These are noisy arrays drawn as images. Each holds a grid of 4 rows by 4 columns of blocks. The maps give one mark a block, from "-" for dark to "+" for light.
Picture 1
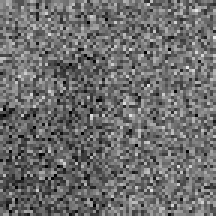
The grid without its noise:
+ + + +
+ - + +
- - + +
- - + +
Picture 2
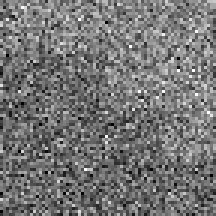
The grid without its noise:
+ + + +
- - + +
- - - +
- - - -
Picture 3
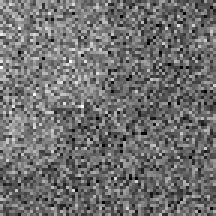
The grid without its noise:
+ + - -
+ + - -
+ - - -
- - - -
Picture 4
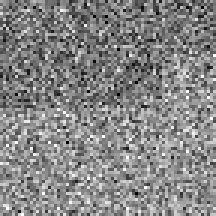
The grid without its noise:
- - - -
- - - +
+ + + +
+ + + +
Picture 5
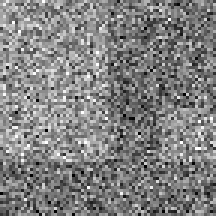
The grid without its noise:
+ + - -
+ + - -
+ + - +
- - - -
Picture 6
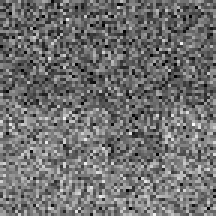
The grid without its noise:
- - - -
- - - -
+ + - +
+ + + +
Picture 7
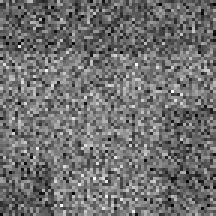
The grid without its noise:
- - - -
+ + + +
+ + + -
- + + -
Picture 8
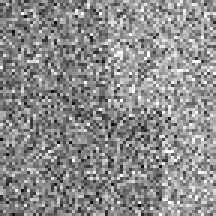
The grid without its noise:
- - + +
- - + +
- - - +
- - - +
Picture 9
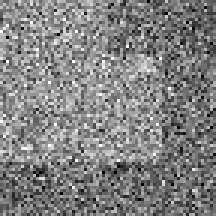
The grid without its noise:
+ + - -
+ + + -
+ + + -
- - - -
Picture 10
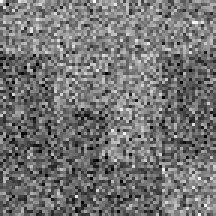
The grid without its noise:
+ + + +
- + + -
- - + -
- - - +
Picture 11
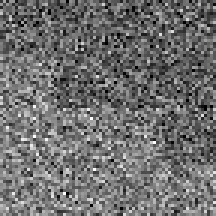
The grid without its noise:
- - - -
+ - - -
+ + + -
+ + + +
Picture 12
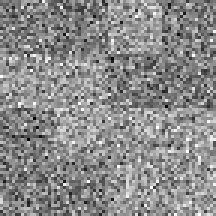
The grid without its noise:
- - + -
+ + - -
- + + +
- - + +
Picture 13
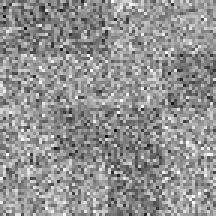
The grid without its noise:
- - + +
+ + + -
+ - - +
+ + - +
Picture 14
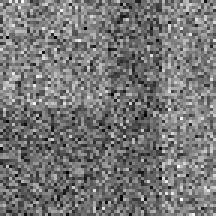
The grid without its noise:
+ + - +
+ + - +
- - - +
- - - +
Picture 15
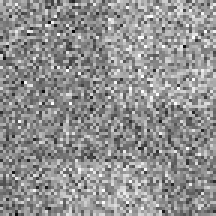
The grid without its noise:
- - + +
- - + +
- - - -
- + + -
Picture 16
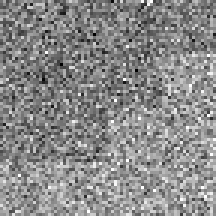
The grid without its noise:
- - - -
- - - +
- - + +
+ + + +
